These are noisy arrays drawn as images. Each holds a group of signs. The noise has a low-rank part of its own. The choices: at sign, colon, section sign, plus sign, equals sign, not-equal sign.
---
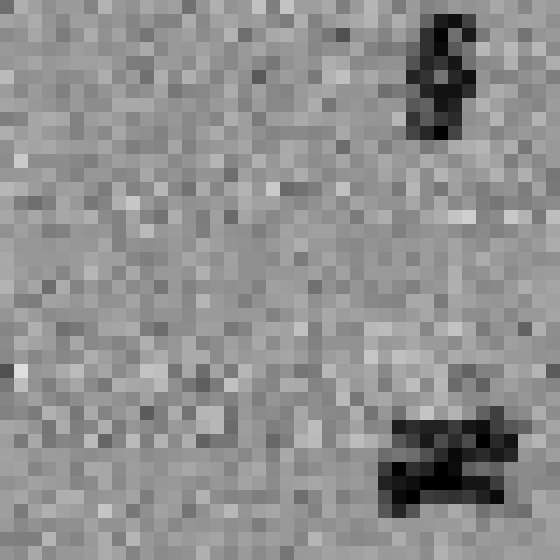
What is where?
top right: dark section sign; bottom right: dark not-equal sign
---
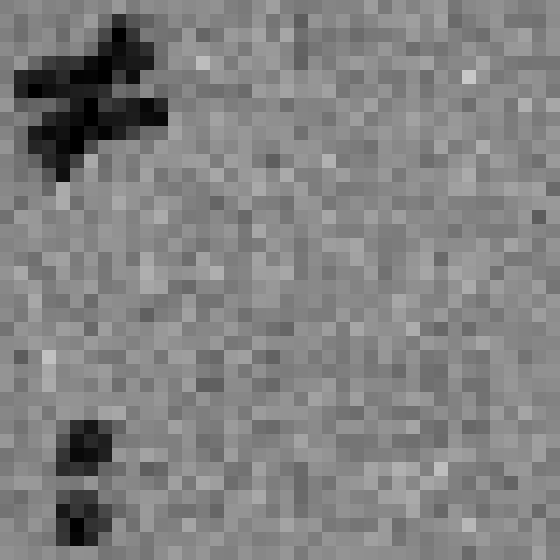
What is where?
top left: dark not-equal sign; bottom left: dark colon
